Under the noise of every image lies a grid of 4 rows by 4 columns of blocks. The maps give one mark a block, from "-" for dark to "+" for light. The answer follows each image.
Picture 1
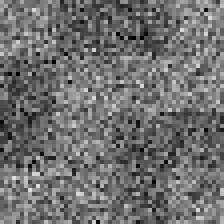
+ - - +
- + + +
- + - -
+ + - +
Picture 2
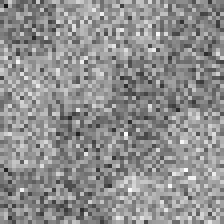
- + + -
+ + - -
+ - - +
- - + +
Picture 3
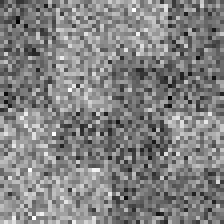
- + + -
- + - -
+ - - +
+ + - -
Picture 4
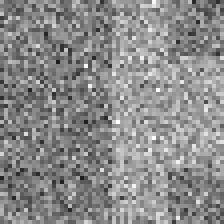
- - + -
- - + +
- - + +
- - + -
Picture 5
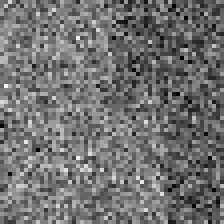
+ + - -
+ + - -
+ + + -
+ + + -
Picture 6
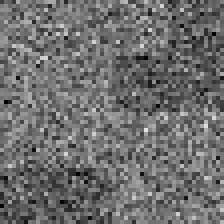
+ + + -
+ + - -
+ + + +
- - + +
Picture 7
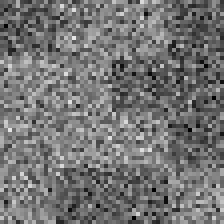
- + + -
+ + - -
+ + + -
+ - - +
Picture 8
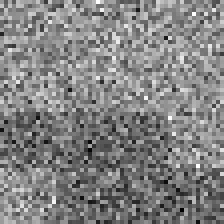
+ + + +
+ + + +
- - - +
+ - - -
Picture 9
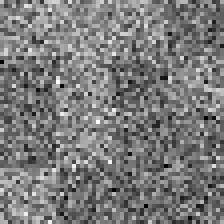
+ + + -
- + - +
- + - -
+ - - -
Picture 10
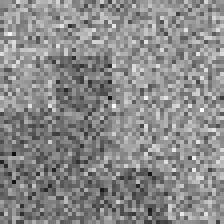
+ + + +
+ - + +
- - + +
- - - +
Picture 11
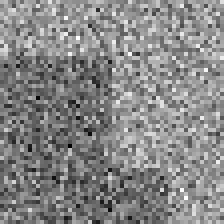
+ + + +
- - + +
- - + +
- - - +
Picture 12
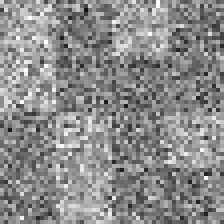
+ - + -
+ - - -
- + - +
- + - -
